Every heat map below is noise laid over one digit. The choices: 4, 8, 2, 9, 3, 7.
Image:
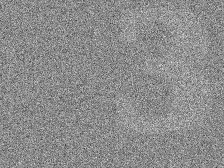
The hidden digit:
3
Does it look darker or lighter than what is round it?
lighter
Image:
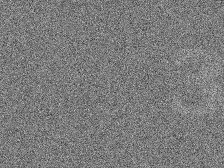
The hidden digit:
3
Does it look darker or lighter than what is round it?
lighter
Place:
middle right
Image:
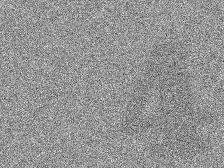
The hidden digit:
4
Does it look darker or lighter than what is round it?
darker
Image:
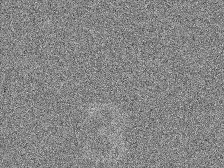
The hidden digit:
3
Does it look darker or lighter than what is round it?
lighter
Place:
bottom middle
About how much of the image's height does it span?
a third
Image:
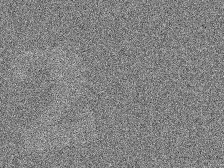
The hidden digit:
2
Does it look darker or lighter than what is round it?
lighter
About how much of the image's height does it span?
two thirds
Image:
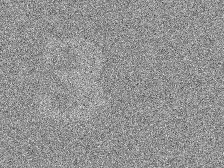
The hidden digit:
3
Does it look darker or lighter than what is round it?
lighter
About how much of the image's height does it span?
half
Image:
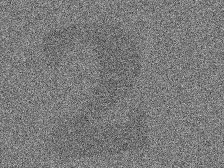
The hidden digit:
2
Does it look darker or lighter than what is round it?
darker
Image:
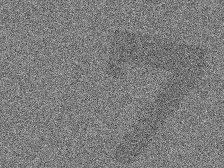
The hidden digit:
7
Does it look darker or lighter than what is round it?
darker
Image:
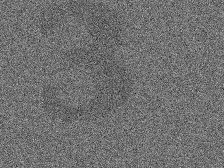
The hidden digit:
3
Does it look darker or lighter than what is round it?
darker
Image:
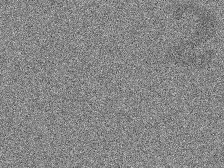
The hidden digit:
2
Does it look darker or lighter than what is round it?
darker
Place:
top right
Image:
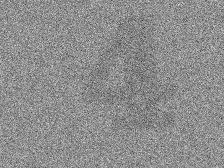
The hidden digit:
4
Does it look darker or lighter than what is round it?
darker
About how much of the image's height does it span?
two thirds
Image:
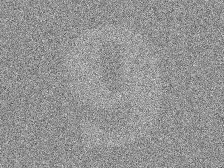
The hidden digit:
9
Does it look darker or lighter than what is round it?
lighter
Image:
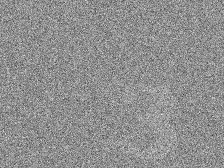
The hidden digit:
3
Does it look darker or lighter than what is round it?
lighter
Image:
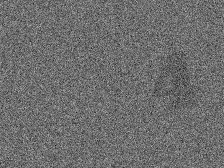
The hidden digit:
4
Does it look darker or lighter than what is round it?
darker
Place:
middle right
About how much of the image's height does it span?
a third
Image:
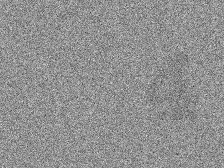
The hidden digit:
4
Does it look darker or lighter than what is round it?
darker
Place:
middle right
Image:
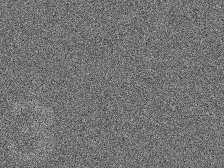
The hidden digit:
3
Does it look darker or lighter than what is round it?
lighter
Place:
bottom left
